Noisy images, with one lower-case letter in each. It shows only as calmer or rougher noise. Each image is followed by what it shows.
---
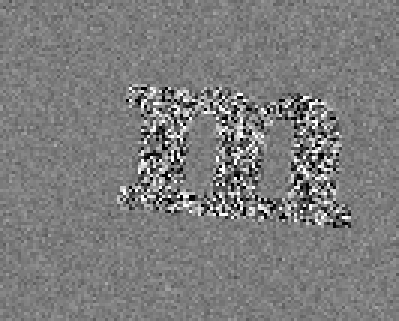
m
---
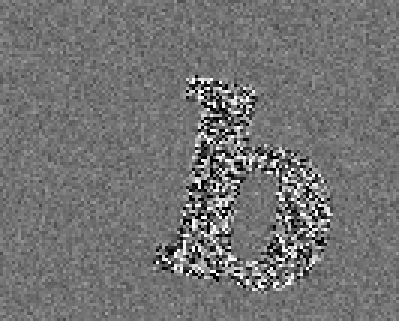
b
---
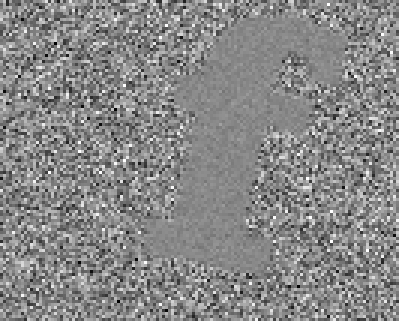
f
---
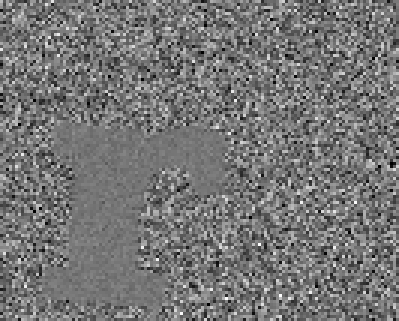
r
